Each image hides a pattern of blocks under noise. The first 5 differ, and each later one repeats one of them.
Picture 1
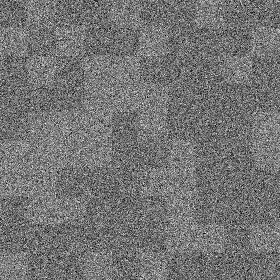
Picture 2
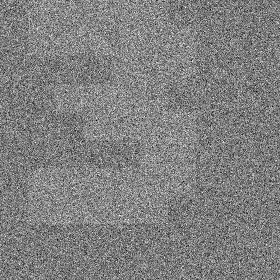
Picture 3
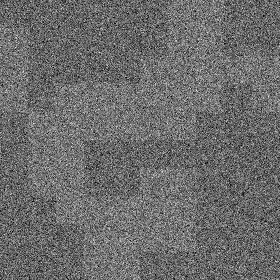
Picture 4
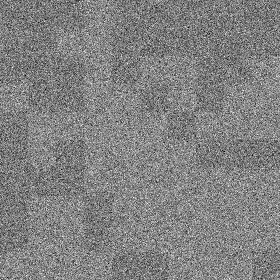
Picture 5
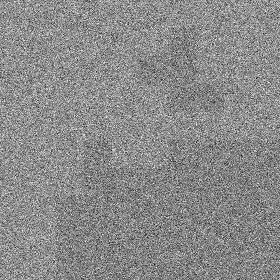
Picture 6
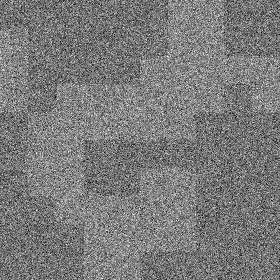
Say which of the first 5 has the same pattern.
3
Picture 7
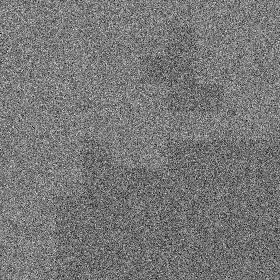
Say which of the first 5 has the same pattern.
5
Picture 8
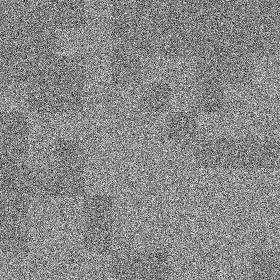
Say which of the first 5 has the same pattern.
4
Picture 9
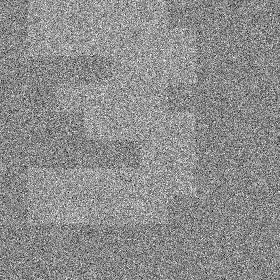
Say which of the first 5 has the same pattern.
2
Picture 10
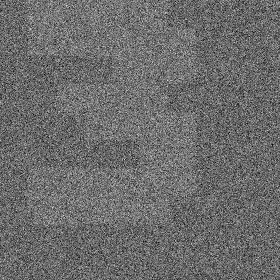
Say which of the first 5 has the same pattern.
2
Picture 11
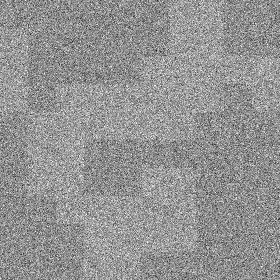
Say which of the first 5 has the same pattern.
3
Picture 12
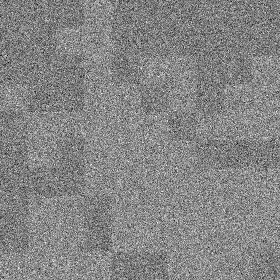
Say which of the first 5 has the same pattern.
4
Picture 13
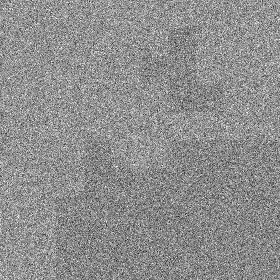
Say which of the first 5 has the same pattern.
5
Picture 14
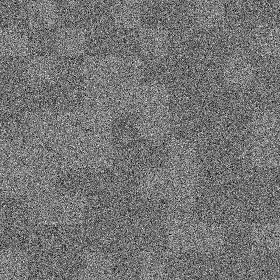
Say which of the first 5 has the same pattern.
1
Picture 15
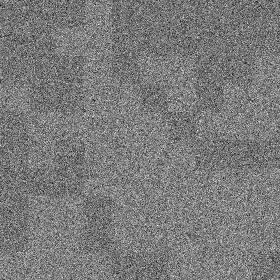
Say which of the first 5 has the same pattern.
4
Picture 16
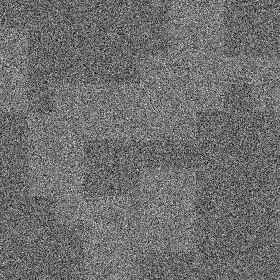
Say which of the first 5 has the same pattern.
3
